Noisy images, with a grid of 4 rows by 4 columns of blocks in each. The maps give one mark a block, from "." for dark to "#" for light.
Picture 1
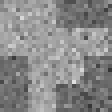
# # . .
# # # #
. # # .
. # . .
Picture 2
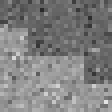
. . . .
# . . .
# # # .
# # # #
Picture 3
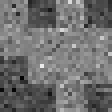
# . # .
# # # #
. # # #
. . # .
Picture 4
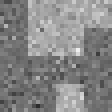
. # # #
. # # .
. . . .
. . # .
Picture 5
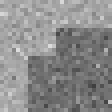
# # # #
# # . .
# . . .
# . . .
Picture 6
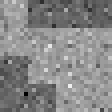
# . . .
# # # #
. # # #
. . # #
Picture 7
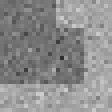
. . # #
. . . #
. . . #
# # # #
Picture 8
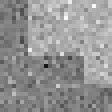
. # # #
. # # #
. . . #
. . . .
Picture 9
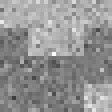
# # # #
. # # .
. . . .
. . . #
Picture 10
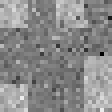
# . # .
. . . .
. . . #
# . . #
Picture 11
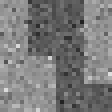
# . . #
# . . #
# # . #
# # . .
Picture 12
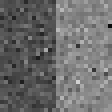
. . # #
. . # #
. . # #
. . # #
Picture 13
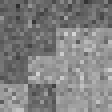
. . . .
. . # #
. # # #
# . # #
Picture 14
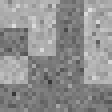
# # . #
. # . #
# . . #
. . . .
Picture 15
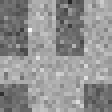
. # . #
. # . #
# # # #
. # # .
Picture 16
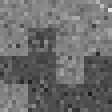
# # # #
# . # #
. . # .
# . . .
